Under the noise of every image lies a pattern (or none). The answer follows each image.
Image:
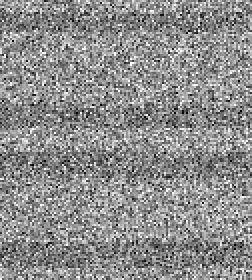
bands of rows
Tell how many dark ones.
4
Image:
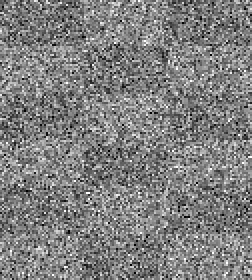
a checkerboard
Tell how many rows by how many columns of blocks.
6 by 3
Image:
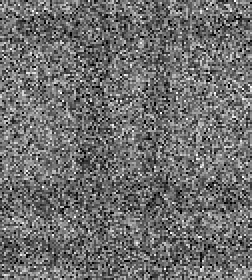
bands of rows crossing bands of columns
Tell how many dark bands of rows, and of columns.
3 and 2
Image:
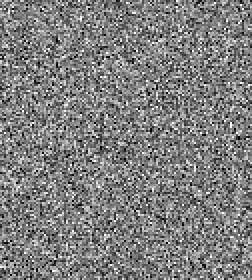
only noise
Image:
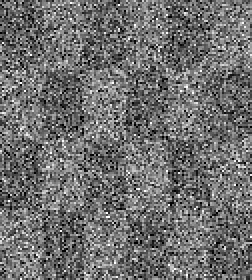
a checkerboard
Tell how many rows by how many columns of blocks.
4 by 6
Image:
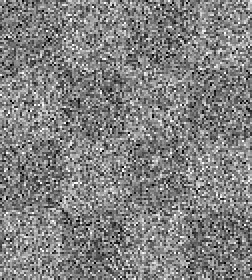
a checkerboard
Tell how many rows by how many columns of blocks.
4 by 4
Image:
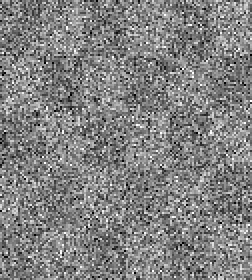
a checkerboard
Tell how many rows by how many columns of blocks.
5 by 6
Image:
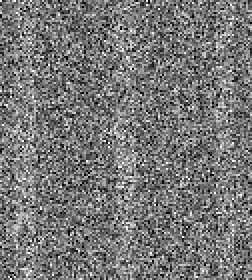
bands of columns
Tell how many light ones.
3
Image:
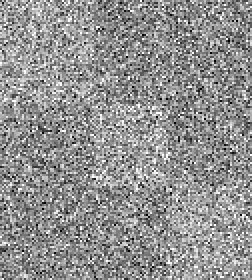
blocks along the diagonal
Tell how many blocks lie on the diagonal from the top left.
3
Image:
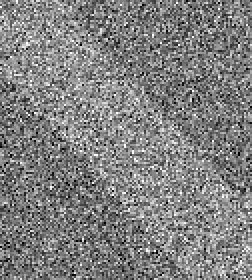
a diagonal band
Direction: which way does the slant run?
top left to bottom right
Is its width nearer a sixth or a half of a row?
a half
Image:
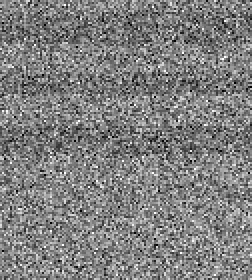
bands of rows
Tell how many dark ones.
3
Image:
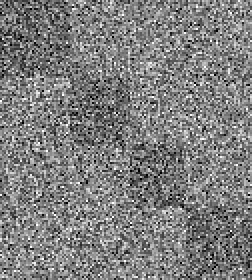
blocks along the diagonal
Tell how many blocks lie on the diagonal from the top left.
4
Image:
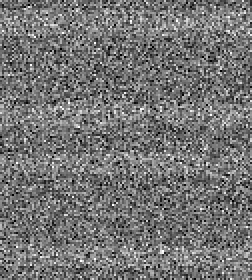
bands of rows
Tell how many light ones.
4
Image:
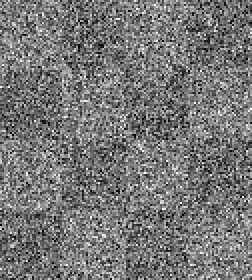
a checkerboard
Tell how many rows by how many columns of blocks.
4 by 4
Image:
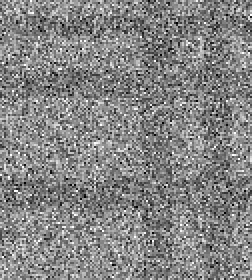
bands of rows crossing bands of columns
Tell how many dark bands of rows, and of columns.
3 and 2
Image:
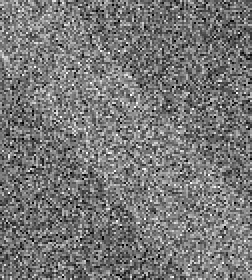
a diagonal band
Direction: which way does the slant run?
top left to bottom right
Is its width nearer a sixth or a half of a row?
a half
